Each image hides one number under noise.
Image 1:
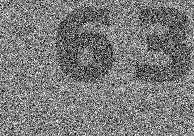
63
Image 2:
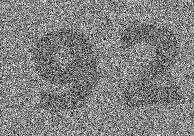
92
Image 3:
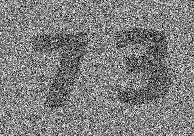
73
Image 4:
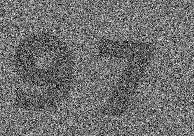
97
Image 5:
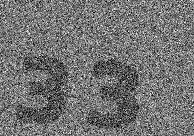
33
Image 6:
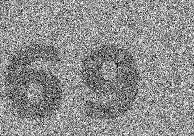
69
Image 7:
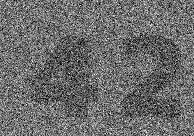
42
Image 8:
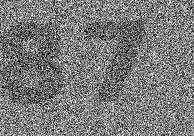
87
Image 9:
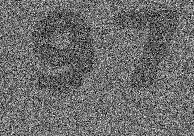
97
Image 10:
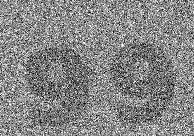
99
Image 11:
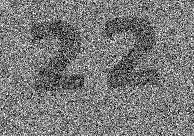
22
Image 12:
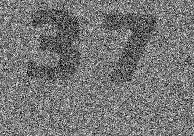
37
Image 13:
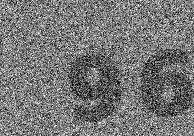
96
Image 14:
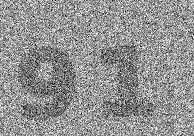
91
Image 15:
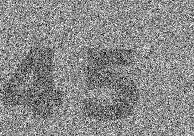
45
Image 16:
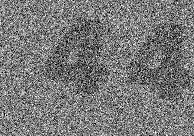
44
